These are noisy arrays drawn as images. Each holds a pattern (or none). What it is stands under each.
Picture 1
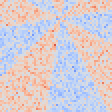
spokes from one point
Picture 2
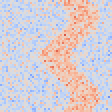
a wavy band
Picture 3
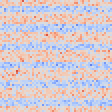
horizontal stripes
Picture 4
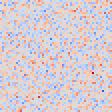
only noise
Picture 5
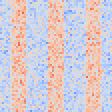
vertical stripes
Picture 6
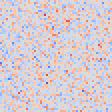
only noise
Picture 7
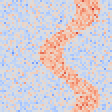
a wavy band
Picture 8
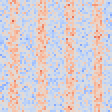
vertical stripes
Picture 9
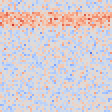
one horizontal stripe
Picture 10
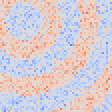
rings round one point
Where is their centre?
top left
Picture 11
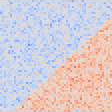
a sharp edge
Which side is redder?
bottom right
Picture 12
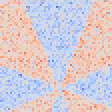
spokes from one point
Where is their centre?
bottom middle
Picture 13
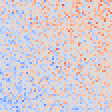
a smooth slope
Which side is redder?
top right
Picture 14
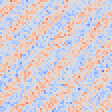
diagonal stripes
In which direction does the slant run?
bottom left to top right
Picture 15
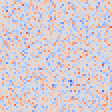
only noise
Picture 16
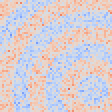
rings round one point
